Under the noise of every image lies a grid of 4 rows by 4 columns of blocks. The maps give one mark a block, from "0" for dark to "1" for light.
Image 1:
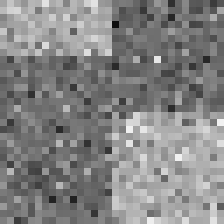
1 1 0 0
0 0 0 0
0 0 1 1
0 0 1 1
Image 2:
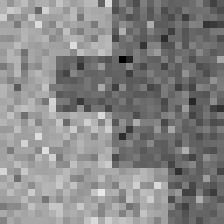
1 1 0 0
1 0 0 0
1 1 0 0
1 1 1 0
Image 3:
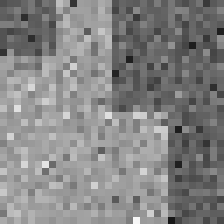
0 1 0 0
1 1 0 0
1 1 1 0
1 1 1 0
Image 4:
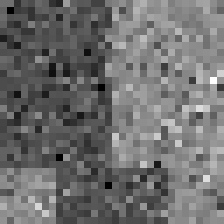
0 0 1 1
0 0 1 1
0 0 1 1
1 0 0 1
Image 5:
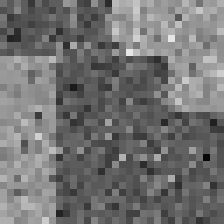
0 0 1 1
1 0 0 1
1 0 0 0
1 0 0 0
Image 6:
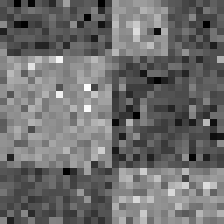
0 0 1 0
1 1 0 0
1 1 0 0
0 0 1 1
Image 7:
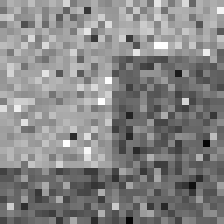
1 1 1 1
1 1 0 0
1 1 0 0
0 0 0 0
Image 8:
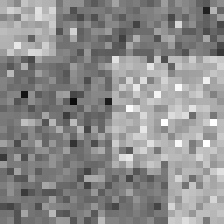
1 0 0 0
0 0 1 1
0 0 1 1
0 0 0 1
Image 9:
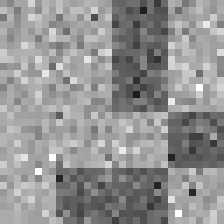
1 1 0 1
1 1 0 1
1 1 1 0
1 0 0 1
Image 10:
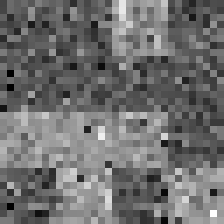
0 0 1 0
0 0 0 0
1 1 1 0
0 1 0 1
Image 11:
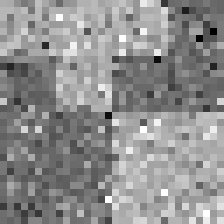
1 1 1 0
0 1 0 0
0 0 1 1
0 0 1 1
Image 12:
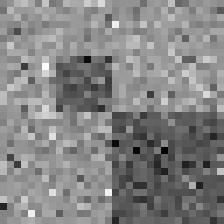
1 1 1 1
1 0 1 1
1 1 0 0
1 1 0 0
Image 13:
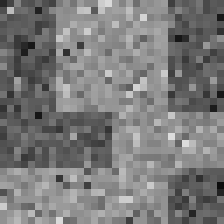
0 1 1 0
0 1 1 0
0 0 1 1
1 1 1 0
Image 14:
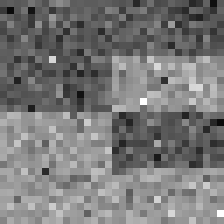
0 0 0 0
0 0 1 1
1 1 0 0
1 1 1 1
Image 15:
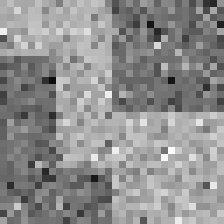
1 1 0 0
0 1 0 0
0 1 1 1
0 0 1 1
